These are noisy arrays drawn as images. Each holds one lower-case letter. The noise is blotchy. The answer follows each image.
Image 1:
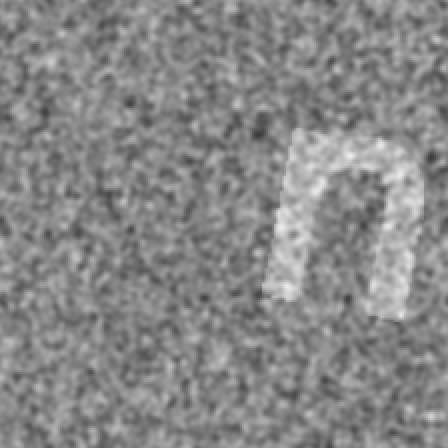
light n, middle right
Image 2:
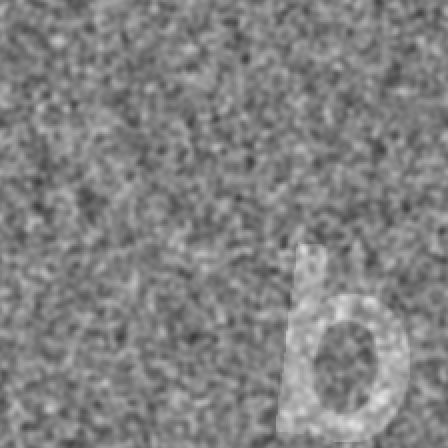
light b, bottom right
